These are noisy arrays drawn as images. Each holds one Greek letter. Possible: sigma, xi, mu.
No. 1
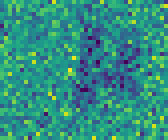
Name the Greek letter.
mu
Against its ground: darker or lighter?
darker
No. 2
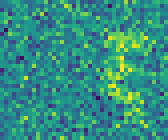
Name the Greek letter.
xi
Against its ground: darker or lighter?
lighter
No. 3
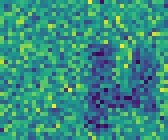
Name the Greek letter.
mu
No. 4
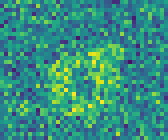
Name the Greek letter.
sigma
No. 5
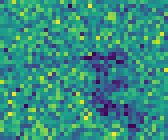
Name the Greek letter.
xi
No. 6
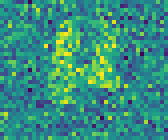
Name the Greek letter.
mu
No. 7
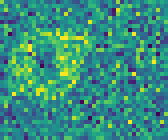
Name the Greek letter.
sigma
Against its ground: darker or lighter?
lighter
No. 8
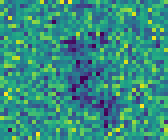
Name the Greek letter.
xi
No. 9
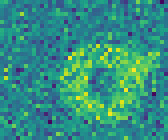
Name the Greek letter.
sigma
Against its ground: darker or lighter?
lighter
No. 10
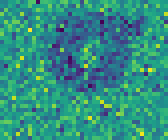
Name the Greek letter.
sigma
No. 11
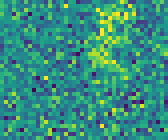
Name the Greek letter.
xi
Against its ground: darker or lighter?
lighter
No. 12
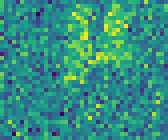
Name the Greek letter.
mu
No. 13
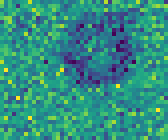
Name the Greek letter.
sigma
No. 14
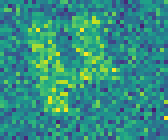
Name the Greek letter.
mu
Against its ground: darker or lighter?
lighter
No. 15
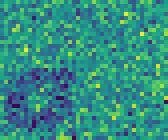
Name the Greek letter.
sigma
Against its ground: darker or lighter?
darker
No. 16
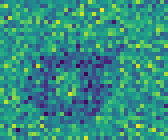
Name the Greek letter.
sigma
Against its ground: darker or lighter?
darker
